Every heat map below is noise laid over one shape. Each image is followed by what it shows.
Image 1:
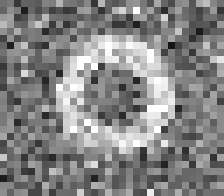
ring
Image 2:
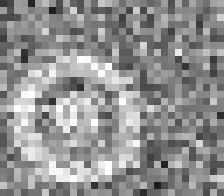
bullseye
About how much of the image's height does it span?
two thirds
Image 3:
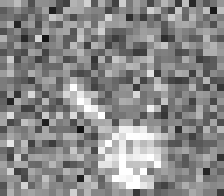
lollipop
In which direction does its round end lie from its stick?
down and right
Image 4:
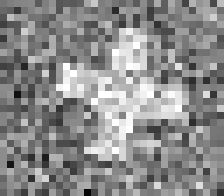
cross
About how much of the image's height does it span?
two thirds
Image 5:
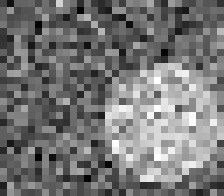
disc
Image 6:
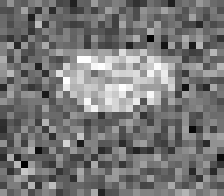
ellipse
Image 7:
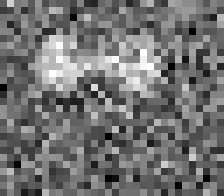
dumbbell
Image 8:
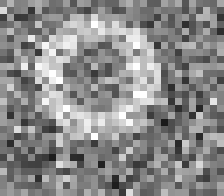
ring
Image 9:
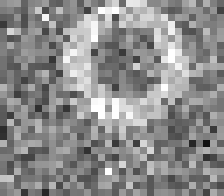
ring
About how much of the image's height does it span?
two thirds
